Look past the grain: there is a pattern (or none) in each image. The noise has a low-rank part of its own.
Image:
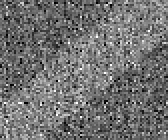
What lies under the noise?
a diagonal band
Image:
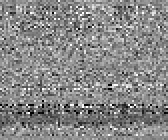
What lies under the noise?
one band of rows
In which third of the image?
bottom
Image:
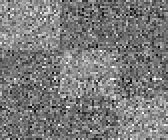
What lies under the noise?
blocks along the diagonal
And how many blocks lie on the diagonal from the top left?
3
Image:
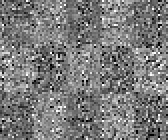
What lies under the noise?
a checkerboard
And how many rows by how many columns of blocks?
3 by 5
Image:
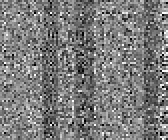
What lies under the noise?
bands of columns
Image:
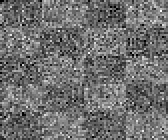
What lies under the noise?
a checkerboard
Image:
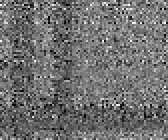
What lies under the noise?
bands of rows crossing bands of columns
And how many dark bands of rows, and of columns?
1 and 2
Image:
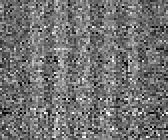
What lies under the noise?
bands of columns
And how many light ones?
5
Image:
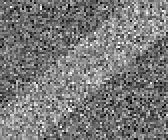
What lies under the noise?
a diagonal band
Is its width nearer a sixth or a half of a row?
a half
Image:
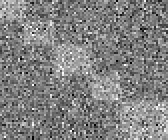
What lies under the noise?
blocks along the diagonal
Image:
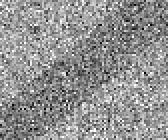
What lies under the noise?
a diagonal band
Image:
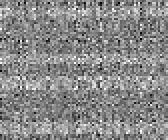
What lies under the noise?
bands of rows
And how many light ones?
4
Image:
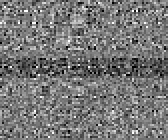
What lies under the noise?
one band of rows
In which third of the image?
middle
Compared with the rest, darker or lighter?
darker
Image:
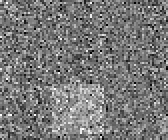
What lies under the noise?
one block
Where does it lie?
bottom middle
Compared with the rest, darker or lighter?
lighter
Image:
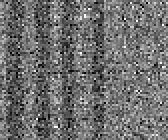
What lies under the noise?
bands of columns
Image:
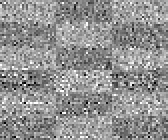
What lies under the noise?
a checkerboard
